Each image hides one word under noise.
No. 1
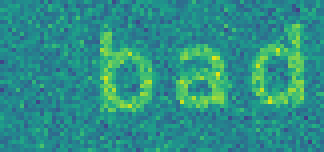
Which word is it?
bad
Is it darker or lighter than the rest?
lighter
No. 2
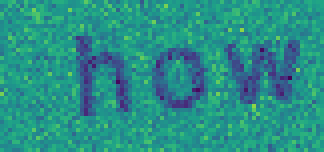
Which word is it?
how
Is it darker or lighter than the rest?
darker
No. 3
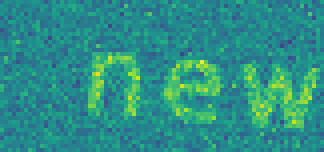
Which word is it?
new
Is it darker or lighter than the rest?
lighter
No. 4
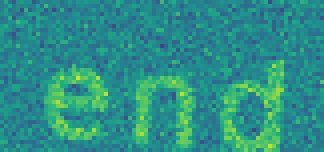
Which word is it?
end
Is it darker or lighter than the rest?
lighter
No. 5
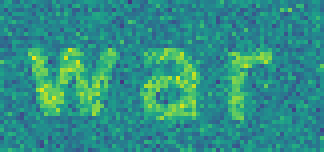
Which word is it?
war
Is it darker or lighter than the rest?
lighter
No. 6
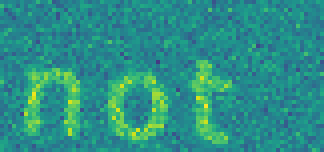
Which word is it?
not
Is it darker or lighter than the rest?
lighter
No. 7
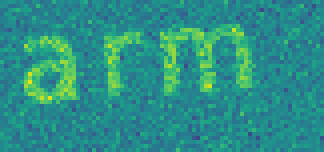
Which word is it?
arm
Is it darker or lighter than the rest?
lighter
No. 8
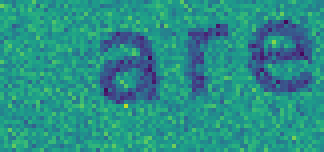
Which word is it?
are
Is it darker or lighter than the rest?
darker
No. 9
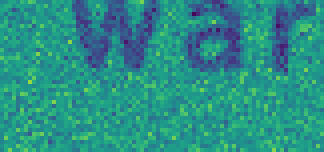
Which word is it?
war
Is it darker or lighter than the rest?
darker
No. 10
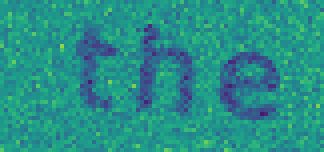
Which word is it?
the
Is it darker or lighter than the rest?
darker
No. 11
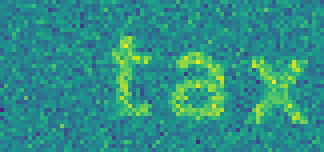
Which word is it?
tax
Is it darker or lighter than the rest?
lighter
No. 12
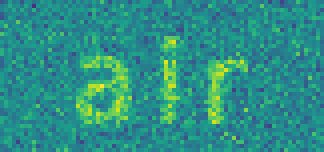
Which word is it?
air
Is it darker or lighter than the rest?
lighter
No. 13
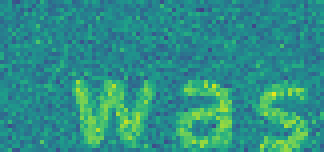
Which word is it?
was
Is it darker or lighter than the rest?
lighter
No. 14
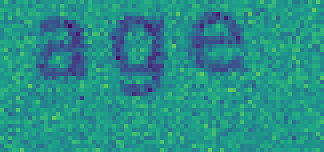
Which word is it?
age
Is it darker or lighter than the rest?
darker
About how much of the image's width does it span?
two thirds
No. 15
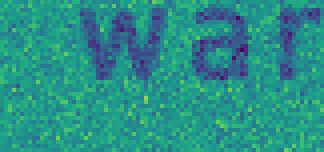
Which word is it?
war
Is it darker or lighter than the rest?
darker
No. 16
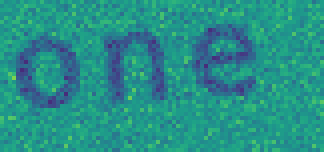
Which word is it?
one
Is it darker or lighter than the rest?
darker
